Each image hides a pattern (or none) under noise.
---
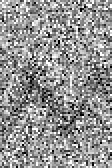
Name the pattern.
a wavy band
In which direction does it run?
left to right
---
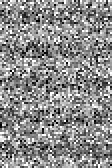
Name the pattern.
horizontal stripes
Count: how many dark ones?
5
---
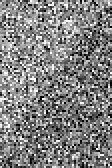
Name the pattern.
a sharp edge
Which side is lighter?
top left
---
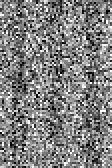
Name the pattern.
vertical stripes
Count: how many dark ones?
3
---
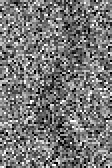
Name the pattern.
a wavy band
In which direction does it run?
top to bottom
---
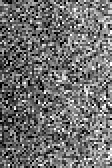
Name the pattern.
a smooth slope
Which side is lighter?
right
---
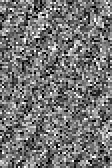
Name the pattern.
diagonal stripes
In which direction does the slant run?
bottom left to top right
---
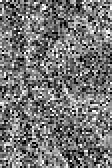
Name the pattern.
spokes from one point
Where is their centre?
middle left
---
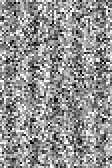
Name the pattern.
vertical stripes
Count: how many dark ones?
5
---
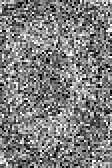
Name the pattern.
rings round one point
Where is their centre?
centre
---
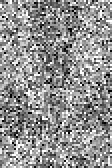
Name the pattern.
spokes from one point
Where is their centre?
bottom middle
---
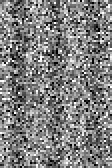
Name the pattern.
vertical stripes
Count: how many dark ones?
3
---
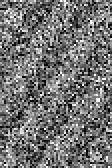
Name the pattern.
diagonal stripes
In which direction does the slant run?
bottom left to top right
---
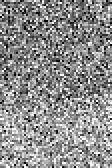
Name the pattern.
a sharp edge
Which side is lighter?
bottom
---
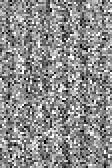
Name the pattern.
vertical stripes
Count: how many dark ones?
6
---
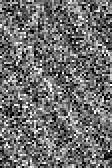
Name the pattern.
diagonal stripes
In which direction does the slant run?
top left to bottom right
